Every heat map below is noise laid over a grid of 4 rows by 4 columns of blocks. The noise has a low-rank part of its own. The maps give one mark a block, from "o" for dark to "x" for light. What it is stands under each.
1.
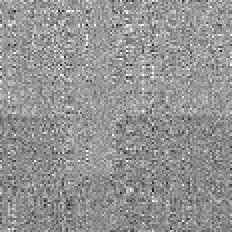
xxxx
xxxx
oxoo
oooo
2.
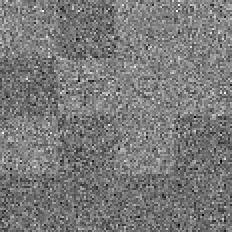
xoxx
oxxx
xoxo
oooo
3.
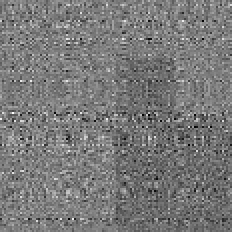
xxxx
xxox
xxoo
xxoo
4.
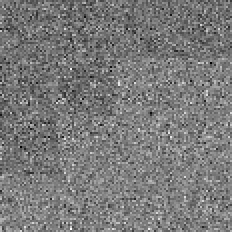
oooo
ooxx
oxxx
xxxx
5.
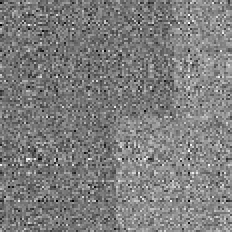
ooox
ooox
ooxx
ooxx
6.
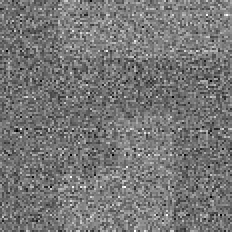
oxxx
oooo
ooxo
oxxo
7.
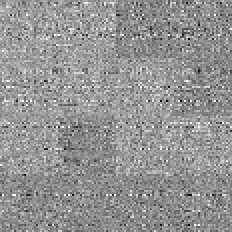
xxoo
xxxo
xoxx
oooo
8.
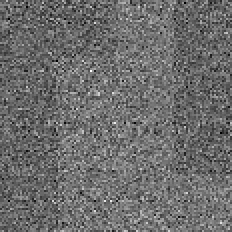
ooxo
oxxo
oxxo
oxxx
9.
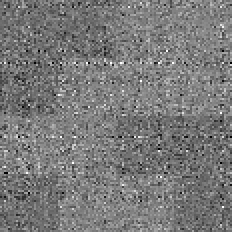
ooxx
oxxx
xxoo
oxxo
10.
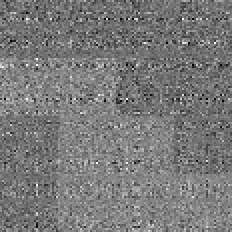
oooo
xxoo
oxxo
oxxx
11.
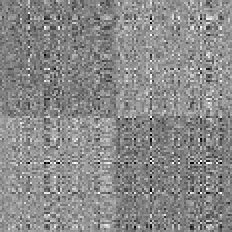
ooxx
ooxx
xxoo
xxoo
